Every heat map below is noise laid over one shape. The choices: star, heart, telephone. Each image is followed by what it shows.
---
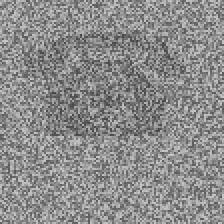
telephone
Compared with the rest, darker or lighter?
darker
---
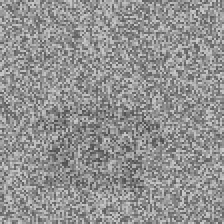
telephone
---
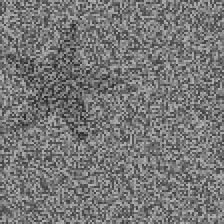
star
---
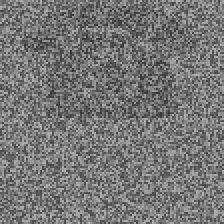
telephone
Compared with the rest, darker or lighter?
darker
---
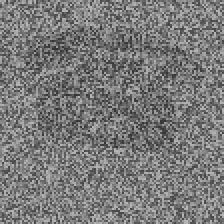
telephone
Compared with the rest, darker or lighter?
darker
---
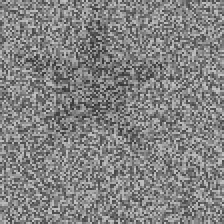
star
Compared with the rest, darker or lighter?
darker
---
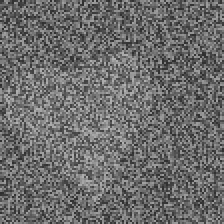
heart
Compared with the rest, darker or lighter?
lighter
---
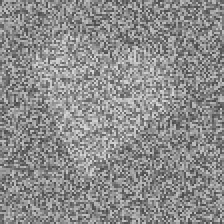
heart
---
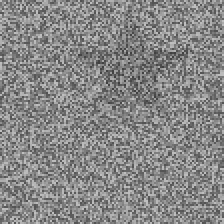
star
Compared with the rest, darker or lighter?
darker
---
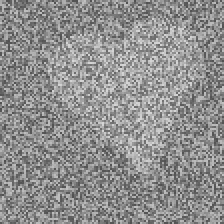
heart
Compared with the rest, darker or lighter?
lighter
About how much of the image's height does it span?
two thirds
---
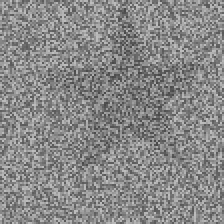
star
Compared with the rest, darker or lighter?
darker
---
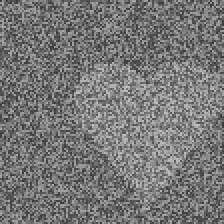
heart
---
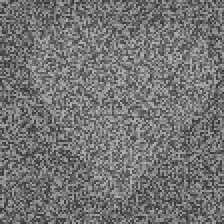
heart
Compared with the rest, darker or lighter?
lighter
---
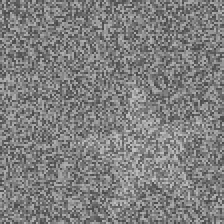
star
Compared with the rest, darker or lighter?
lighter
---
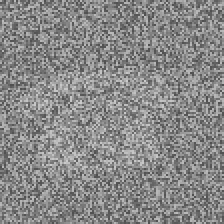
telephone
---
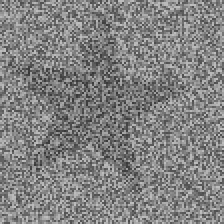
star
